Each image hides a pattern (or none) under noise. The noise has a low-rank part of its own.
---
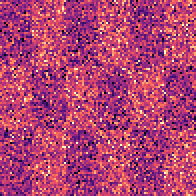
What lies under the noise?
a checkerboard
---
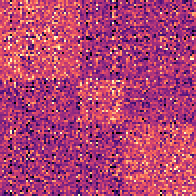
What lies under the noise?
blocks along the diagonal
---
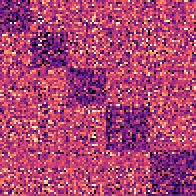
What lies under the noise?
blocks along the diagonal
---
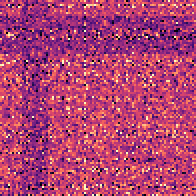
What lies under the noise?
bands of rows crossing bands of columns
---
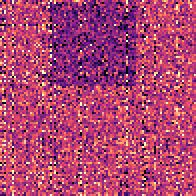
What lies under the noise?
one block
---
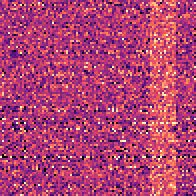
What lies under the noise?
one band of columns
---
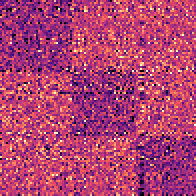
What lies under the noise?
blocks along the diagonal
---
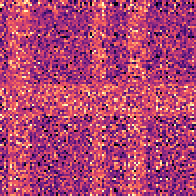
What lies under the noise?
bands of rows crossing bands of columns
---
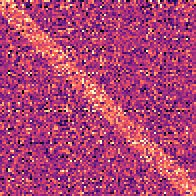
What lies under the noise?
a diagonal band
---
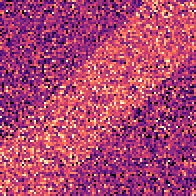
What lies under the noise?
a diagonal band
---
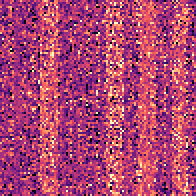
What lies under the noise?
bands of columns
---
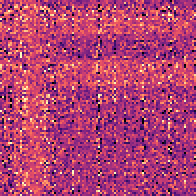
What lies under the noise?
bands of rows crossing bands of columns
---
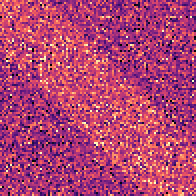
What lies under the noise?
a diagonal band
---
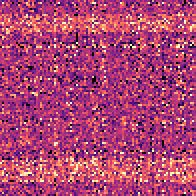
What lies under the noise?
bands of rows
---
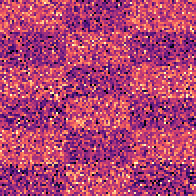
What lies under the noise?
a checkerboard
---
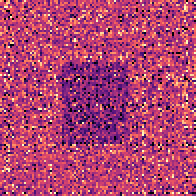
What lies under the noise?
one block
